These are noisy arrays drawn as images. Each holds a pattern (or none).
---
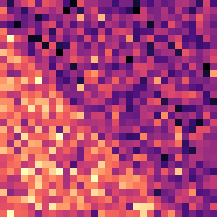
a sharp edge
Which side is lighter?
bottom left
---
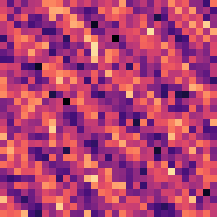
diagonal stripes
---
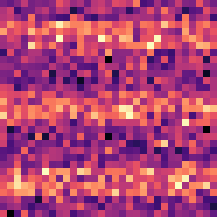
horizontal stripes
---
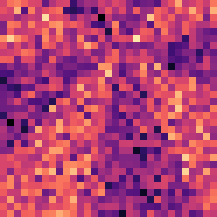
spokes from one point
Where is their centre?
top middle
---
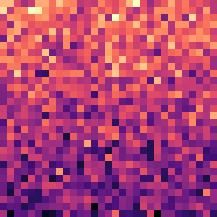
a smooth slope
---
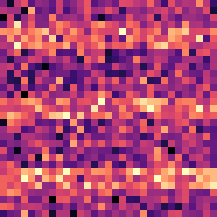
horizontal stripes
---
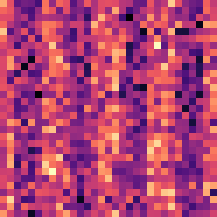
vertical stripes
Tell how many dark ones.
4
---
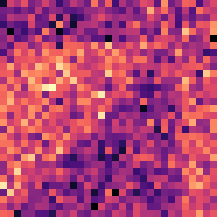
spokes from one point
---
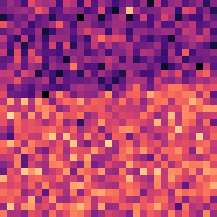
a sharp edge
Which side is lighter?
bottom
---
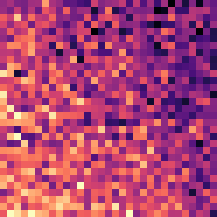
a smooth slope
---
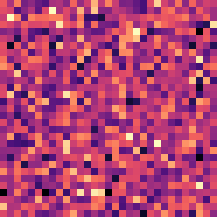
only noise
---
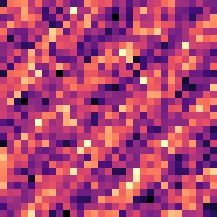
diagonal stripes
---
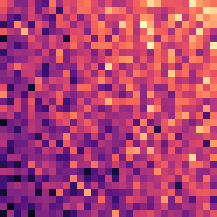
a smooth slope
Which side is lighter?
top right
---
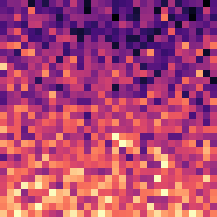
a smooth slope
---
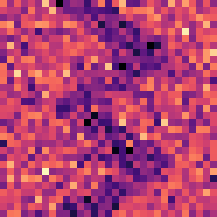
a wavy band
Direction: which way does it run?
top to bottom
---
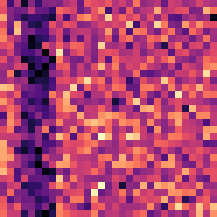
one vertical stripe
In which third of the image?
left
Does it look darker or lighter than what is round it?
darker
